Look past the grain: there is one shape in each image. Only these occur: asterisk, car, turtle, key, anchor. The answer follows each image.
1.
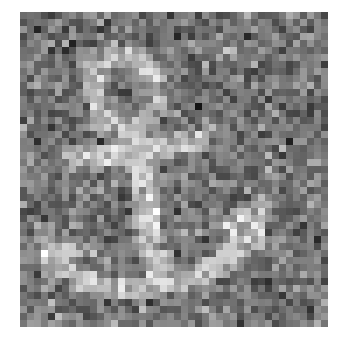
light anchor
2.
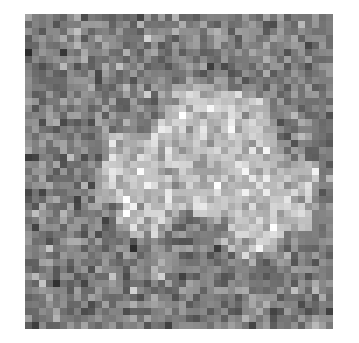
light car
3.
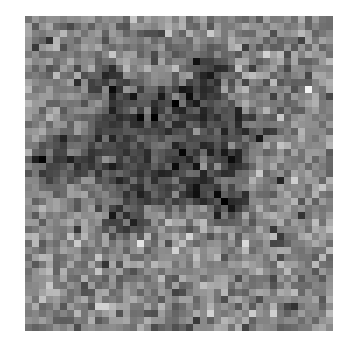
dark turtle
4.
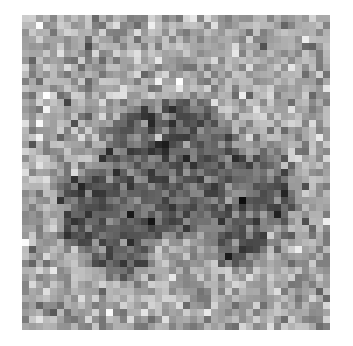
dark car
